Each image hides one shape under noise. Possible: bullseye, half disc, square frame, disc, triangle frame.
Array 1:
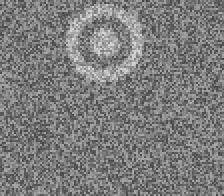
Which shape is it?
bullseye
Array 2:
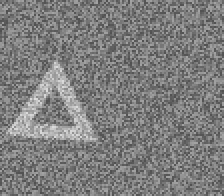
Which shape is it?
triangle frame
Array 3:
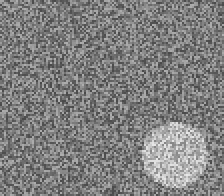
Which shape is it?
disc
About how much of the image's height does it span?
a third
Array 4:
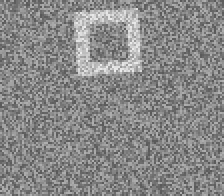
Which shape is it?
square frame
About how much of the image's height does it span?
a third
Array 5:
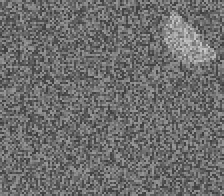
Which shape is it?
half disc
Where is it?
top right
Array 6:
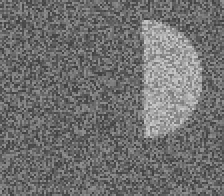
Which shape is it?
half disc
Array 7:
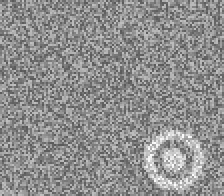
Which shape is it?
bullseye
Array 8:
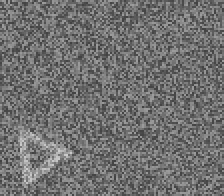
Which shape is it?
triangle frame
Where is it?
bottom left
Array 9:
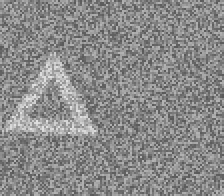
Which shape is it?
triangle frame
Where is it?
middle left
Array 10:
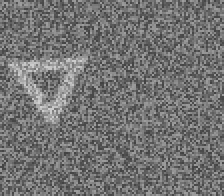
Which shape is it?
triangle frame
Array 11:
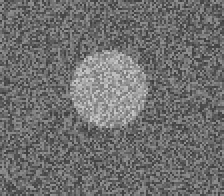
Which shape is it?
disc
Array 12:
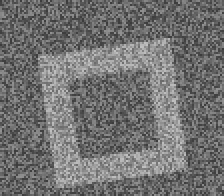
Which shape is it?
square frame
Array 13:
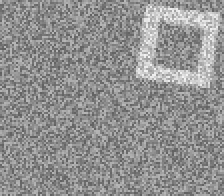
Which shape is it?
square frame
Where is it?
top right
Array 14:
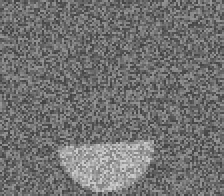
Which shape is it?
half disc
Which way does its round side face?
down
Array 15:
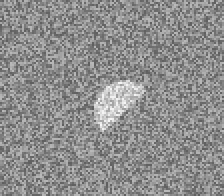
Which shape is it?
half disc
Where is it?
centre
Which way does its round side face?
up and left
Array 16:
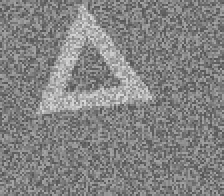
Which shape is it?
triangle frame
